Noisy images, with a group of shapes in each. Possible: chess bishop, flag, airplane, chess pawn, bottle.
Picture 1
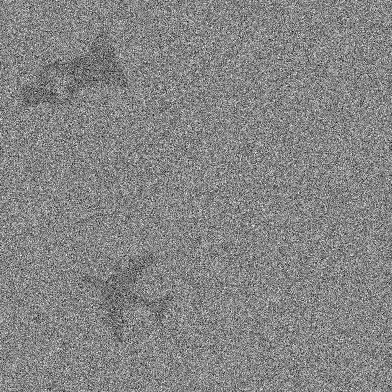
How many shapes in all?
2
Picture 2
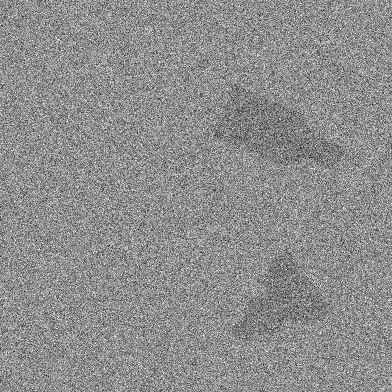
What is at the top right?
bottle
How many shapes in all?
2
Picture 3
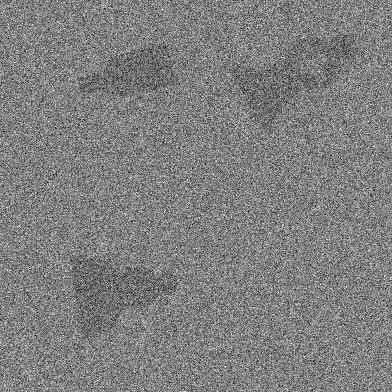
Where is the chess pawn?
bottom left
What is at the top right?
chess bishop
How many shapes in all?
3
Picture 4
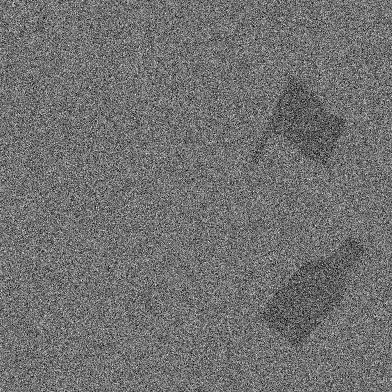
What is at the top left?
nothing
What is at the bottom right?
bottle
